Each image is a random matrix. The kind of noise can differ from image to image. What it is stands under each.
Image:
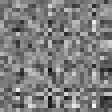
low rank plus noise
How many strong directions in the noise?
two
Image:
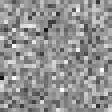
independent entries
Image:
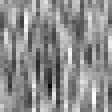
streaked along the columns
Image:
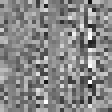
columns of uneven size
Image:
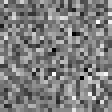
independent entries
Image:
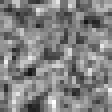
blotchy
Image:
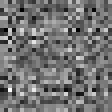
low rank plus noise
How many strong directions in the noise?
two
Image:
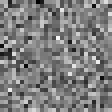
independent entries
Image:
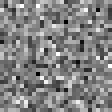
independent entries
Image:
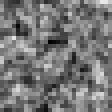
blotchy
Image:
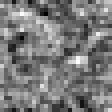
blotchy
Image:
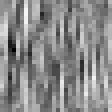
streaked along the columns
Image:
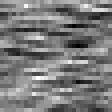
streaked along the rows
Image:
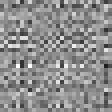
low rank plus noise
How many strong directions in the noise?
two
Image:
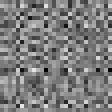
low rank plus noise
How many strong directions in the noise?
one
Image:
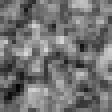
blotchy
